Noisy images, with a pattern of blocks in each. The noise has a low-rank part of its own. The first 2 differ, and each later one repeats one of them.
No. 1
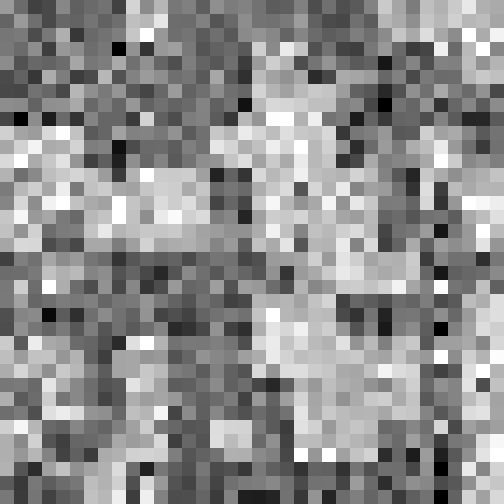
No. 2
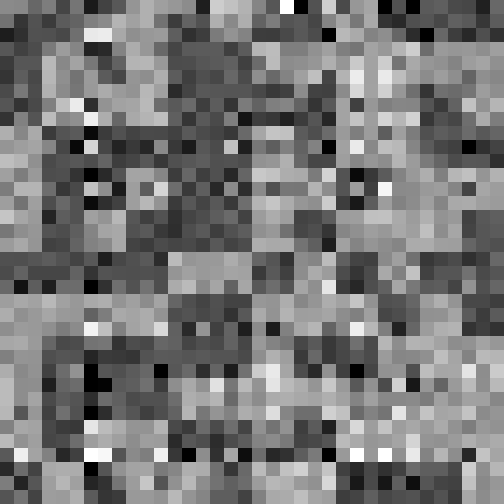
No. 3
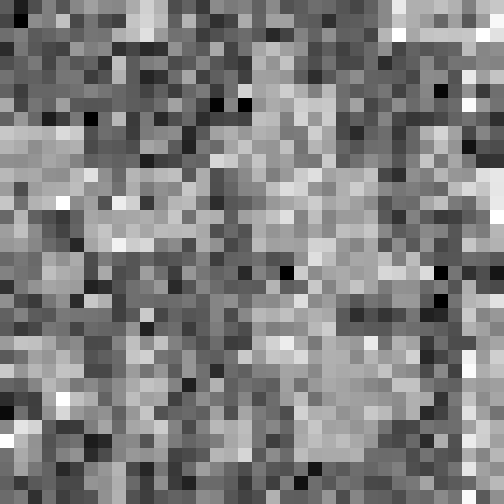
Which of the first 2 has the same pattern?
1
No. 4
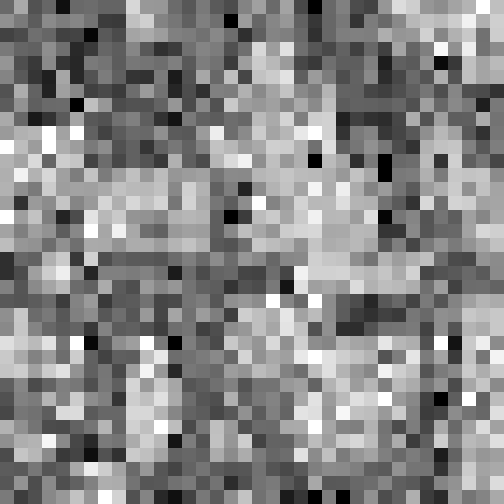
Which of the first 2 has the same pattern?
1
